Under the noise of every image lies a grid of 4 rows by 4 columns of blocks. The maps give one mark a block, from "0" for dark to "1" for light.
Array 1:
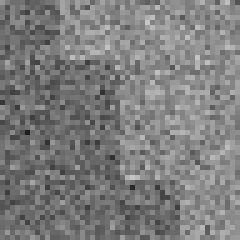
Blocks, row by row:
0 1 1 1
0 0 1 1
0 0 1 1
0 0 0 1
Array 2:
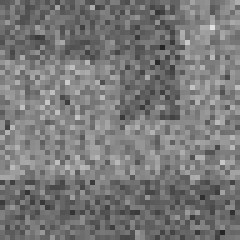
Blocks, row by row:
0 0 0 1
1 1 0 1
1 1 1 1
0 0 0 0
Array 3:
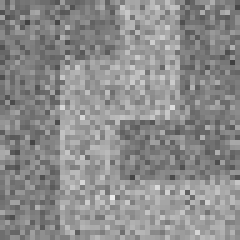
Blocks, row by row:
0 0 1 0
0 1 1 0
0 1 0 0
0 1 1 1
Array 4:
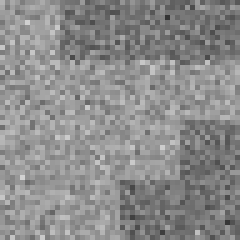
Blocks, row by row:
1 0 0 0
1 1 1 1
1 1 1 0
1 1 0 0
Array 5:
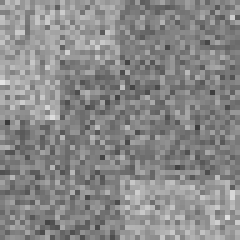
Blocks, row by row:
1 1 0 0
1 0 0 0
0 0 0 0
0 0 1 1
